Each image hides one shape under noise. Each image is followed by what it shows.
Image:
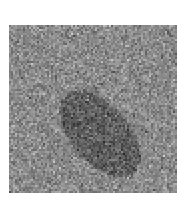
ellipse
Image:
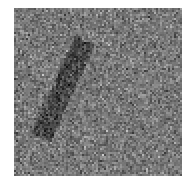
bar
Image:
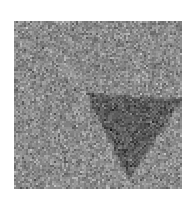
triangle
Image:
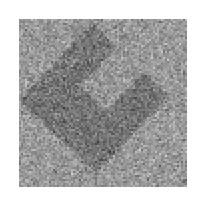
square with a notch
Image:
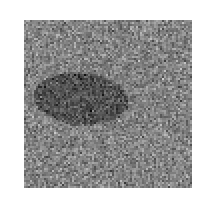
ellipse
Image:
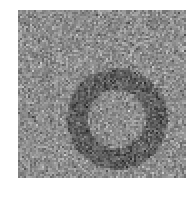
ring
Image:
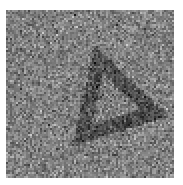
triangle frame
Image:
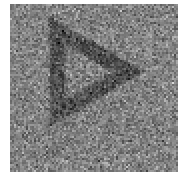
triangle frame
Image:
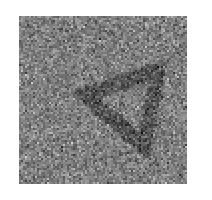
triangle frame
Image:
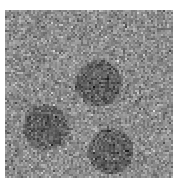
three dots
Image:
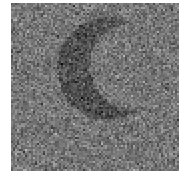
crescent
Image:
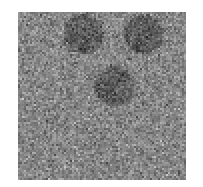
three dots
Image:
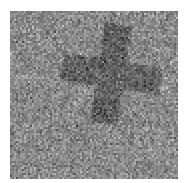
cross
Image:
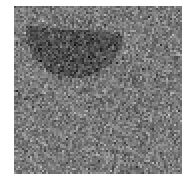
half disc
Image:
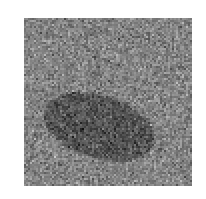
ellipse
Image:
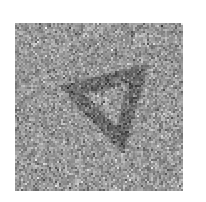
triangle frame
